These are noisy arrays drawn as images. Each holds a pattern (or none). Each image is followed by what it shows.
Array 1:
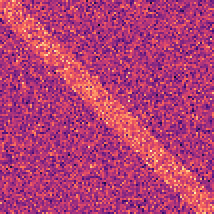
a diagonal band
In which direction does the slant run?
top left to bottom right
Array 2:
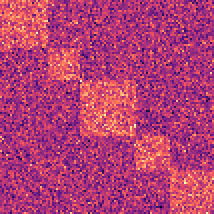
blocks along the diagonal
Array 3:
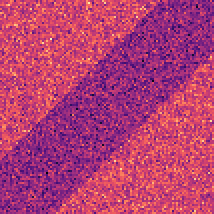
a diagonal band
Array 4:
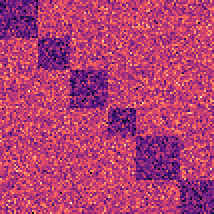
blocks along the diagonal
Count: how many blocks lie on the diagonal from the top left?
6
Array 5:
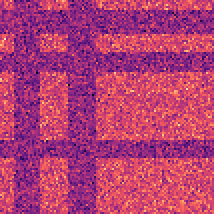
bands of rows crossing bands of columns
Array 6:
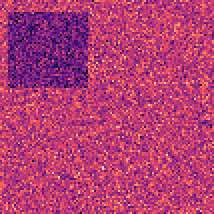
one block
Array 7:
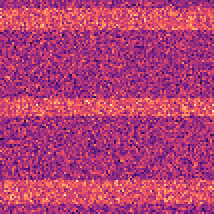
bands of rows
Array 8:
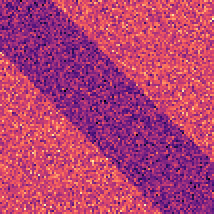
a diagonal band
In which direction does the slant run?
top left to bottom right
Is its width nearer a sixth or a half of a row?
a half
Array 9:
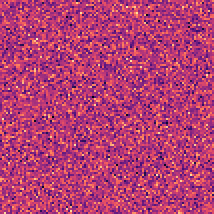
only noise
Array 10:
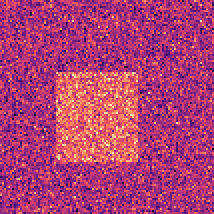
one block
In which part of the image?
centre
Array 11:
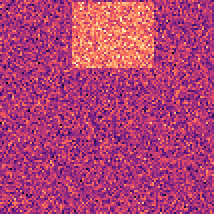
one block
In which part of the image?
top middle
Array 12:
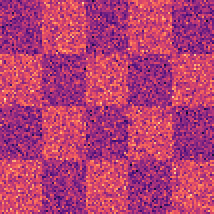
a checkerboard
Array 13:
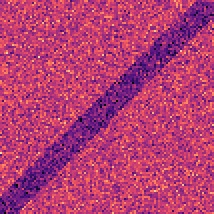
a diagonal band
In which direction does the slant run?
bottom left to top right
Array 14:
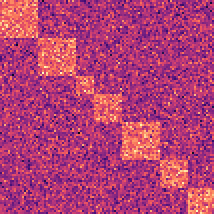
blocks along the diagonal
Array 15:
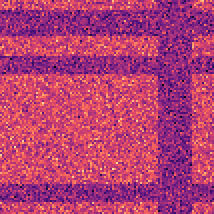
bands of rows crossing bands of columns
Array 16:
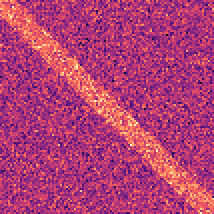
a diagonal band
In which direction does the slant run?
top left to bottom right
